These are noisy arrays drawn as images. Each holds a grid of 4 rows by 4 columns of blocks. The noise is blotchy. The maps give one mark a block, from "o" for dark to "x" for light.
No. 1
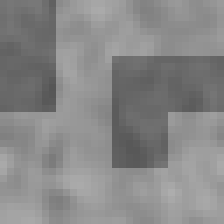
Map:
oxxx
oxoo
xxox
xxxx
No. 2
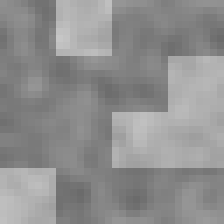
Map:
oxoo
ooox
ooxx
xooo
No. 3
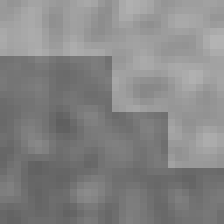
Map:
xxxx
ooxx
ooox
oooo
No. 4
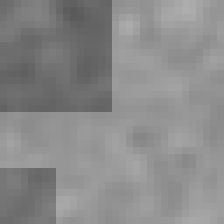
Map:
ooxx
ooxx
xxxx
oxxx
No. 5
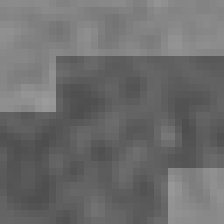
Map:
xxxx
xooo
oooo
ooox
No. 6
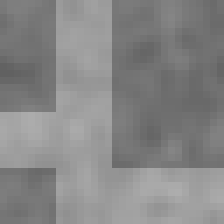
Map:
oxoo
oxoo
xxoo
oxxx
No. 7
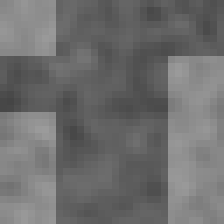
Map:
xooo
ooox
xoox
xoox
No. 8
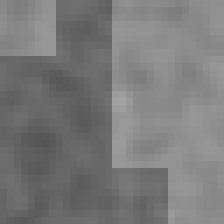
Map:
xoxx
ooxx
ooxx
ooox
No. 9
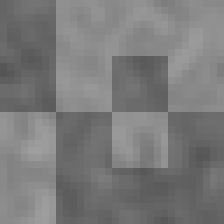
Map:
oxxx
oxox
xoxo
xooo
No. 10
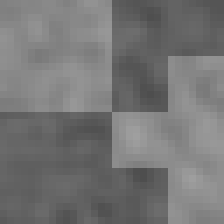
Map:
xxoo
xxox
ooxx
ooox
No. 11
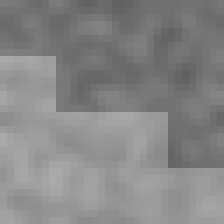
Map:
oooo
xooo
xxxo
xxxx
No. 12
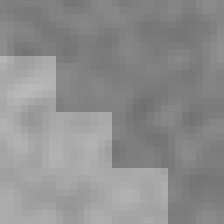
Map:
oooo
xooo
xxoo
xxxo
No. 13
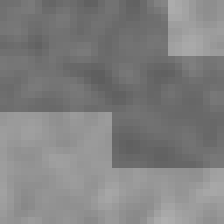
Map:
ooox
oooo
xxoo
xxxx
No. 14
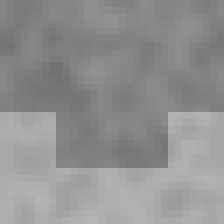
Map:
oooo
oooo
xoox
xxxx
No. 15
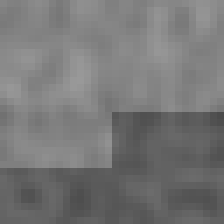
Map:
xxxx
xxxx
xxoo
oooo
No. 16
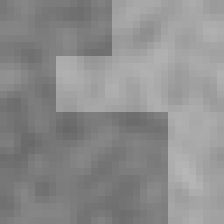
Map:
ooxx
oxxx
ooox
ooox
